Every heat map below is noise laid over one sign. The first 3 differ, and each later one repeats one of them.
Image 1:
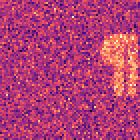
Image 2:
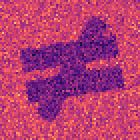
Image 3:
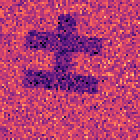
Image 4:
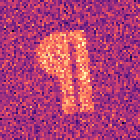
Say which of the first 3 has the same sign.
1
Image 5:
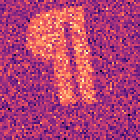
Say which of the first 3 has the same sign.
1
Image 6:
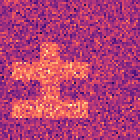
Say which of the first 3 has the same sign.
3
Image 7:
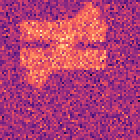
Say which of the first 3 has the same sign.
2
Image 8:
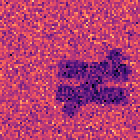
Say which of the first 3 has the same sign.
2
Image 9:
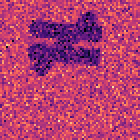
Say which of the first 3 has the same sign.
2
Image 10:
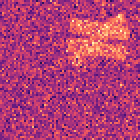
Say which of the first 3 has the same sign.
2
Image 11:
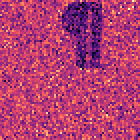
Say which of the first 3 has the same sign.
1
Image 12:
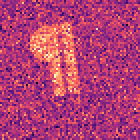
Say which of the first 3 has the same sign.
1
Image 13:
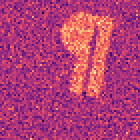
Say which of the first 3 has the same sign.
1
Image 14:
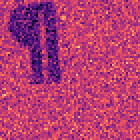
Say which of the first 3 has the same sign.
1
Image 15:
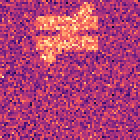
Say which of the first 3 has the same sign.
2
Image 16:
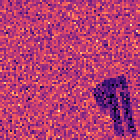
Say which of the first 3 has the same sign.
1
